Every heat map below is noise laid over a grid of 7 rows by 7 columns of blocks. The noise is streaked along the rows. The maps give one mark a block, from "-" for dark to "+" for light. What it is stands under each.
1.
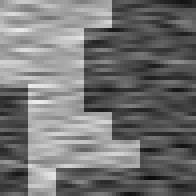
+ + + + - - -
+ + + - - - -
+ + + - - - -
- + + - - - -
- + + + - - -
- + + + + - -
- + - - - - -
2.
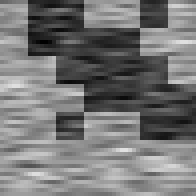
+ - - + + - +
+ - - - - + +
+ + - - - - +
+ + + - - - -
+ + - + + - -
+ + + + + + +
+ + + + + + +
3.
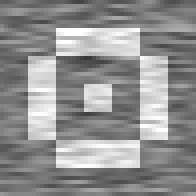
- - - - - - -
- - + + + - -
- + - - - + -
- + - + - + -
- + - - - + -
- - + + + - -
- - - - - - -
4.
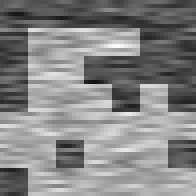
- - - - - - -
- + + + + - -
- + + - - - -
- + + + - + -
+ + + + + + +
+ + - + + + -
- + + + + + +
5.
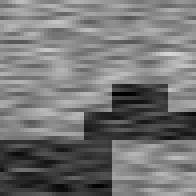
+ + + + + + +
+ + + + + + +
+ + + + + + +
+ + + + - - +
+ + + - - - -
- - - - + + +
- - - - + + +
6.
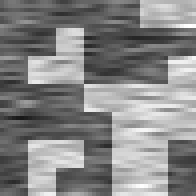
- - - - - + +
- - + - - - -
- + + - - - +
- - - + + + +
- - - - + + +
- + + - + + -
- + - - + + -
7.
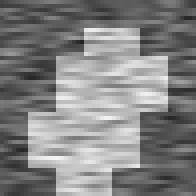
- - - - - - -
- - - + + - -
- - + + + + -
- - + + + + -
- + + + + - -
- + + + + - -
- - + + - - -
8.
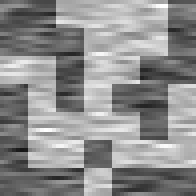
- - + + + + -
- - - + + + -
+ + - + + - -
- + - + - - +
- + + + + - +
- + + - + + +
- - - + - - -
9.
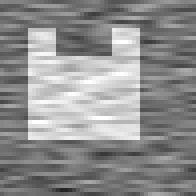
- - - - - - -
- + - - + - -
- + + + + - -
- + + + + - -
- + + + + - -
- - - - - - -
- - - - - - -
